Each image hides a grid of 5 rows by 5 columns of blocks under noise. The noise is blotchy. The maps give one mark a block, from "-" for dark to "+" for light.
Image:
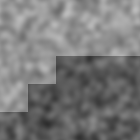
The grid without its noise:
+++++
+++++
++---
+----
-----
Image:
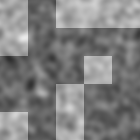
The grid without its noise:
+-+++
+----
---+-
--+--
+-+--
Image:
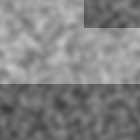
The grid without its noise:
+++--
+++++
+++++
-----
-----
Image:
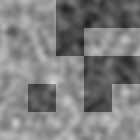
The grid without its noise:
++---
++-++
+++--
+-+-+
+++++
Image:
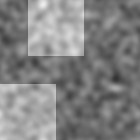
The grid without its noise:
-++--
-++--
-----
++---
++---
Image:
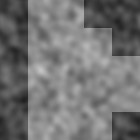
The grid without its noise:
-++--
-+++-
-++++
-++++
-+++-
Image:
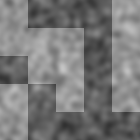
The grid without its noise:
+---+
+++-+
-++-+
+-+-+
+----
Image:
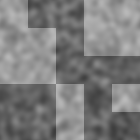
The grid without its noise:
+--++
++-++
++---
--+-+
--+--
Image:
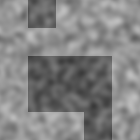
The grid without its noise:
+-+++
+++++
+---+
+---+
+++-+
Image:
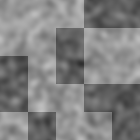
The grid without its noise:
+++--
++-++
-+-++
-++--
+-++-
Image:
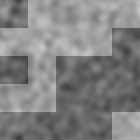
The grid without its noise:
-++++
++++-
-+---
++---
----+
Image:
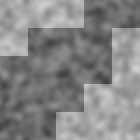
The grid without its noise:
+++--
+---+
----+
---++
--+++
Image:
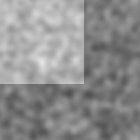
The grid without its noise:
+++--
+++--
+++--
-----
-----
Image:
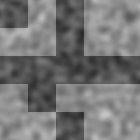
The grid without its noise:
-+-++
++-++
-----
+-+++
++-++
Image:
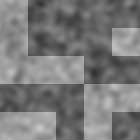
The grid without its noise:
+----
+---+
+++--
---++
++-+-
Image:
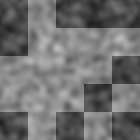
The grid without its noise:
-+---
-++++
++++-
+++-+
-+-+-
